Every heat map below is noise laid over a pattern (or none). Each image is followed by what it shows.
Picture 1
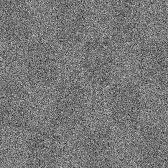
a checkerboard
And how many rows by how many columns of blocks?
4 by 6
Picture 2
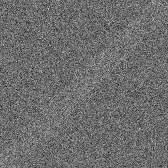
a diagonal band
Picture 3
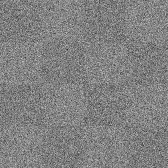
a checkerboard
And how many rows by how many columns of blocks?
4 by 4
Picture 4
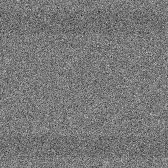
bands of rows
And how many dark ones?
2
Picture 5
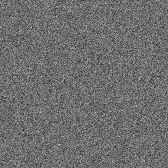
only noise
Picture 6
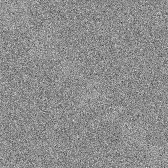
blocks along the diagonal
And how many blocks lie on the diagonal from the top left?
7
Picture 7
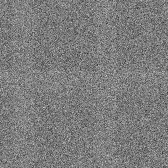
bands of rows crossing bands of columns
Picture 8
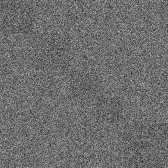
blocks along the diagonal
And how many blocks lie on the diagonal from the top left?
5
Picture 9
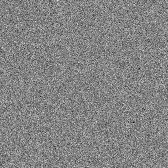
only noise
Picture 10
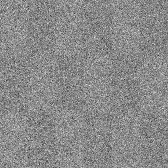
a checkerboard
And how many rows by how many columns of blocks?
3 by 6
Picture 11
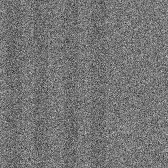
bands of columns
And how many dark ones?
4
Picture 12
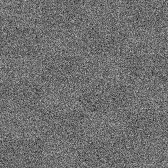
a checkerboard
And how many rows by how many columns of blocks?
6 by 4
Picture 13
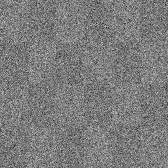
a checkerboard
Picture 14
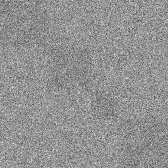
blocks along the diagonal
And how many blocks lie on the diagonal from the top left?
4
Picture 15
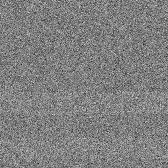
bands of rows
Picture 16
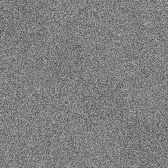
blocks along the diagonal
